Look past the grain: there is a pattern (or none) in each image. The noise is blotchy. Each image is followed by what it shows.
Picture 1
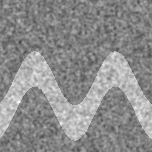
a wavy band
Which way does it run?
left to right
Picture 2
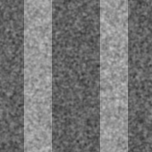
vertical stripes
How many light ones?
2
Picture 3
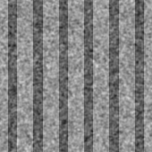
vertical stripes
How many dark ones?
6
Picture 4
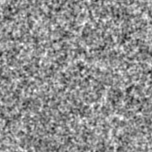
only noise
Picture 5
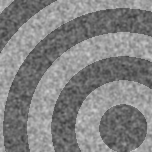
rings round one point
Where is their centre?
bottom right
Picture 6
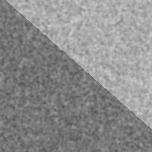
a sharp edge
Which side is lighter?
top right
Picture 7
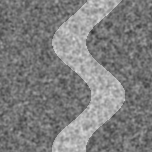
a wavy band
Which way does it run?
top to bottom
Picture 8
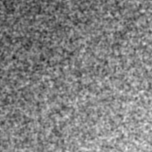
a smooth slope
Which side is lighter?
bottom right
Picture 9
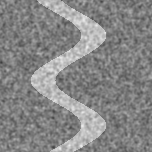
a wavy band
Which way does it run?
top to bottom
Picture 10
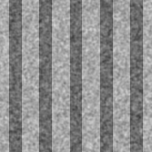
vertical stripes
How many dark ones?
5
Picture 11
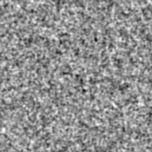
only noise
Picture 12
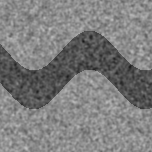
a wavy band
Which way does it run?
left to right
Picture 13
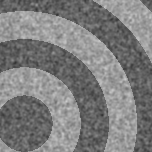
rings round one point
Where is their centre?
bottom left
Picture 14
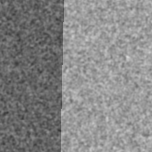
a sharp edge
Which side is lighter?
right
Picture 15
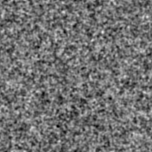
only noise
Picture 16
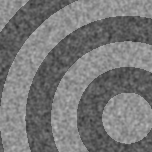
rings round one point
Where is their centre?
bottom right
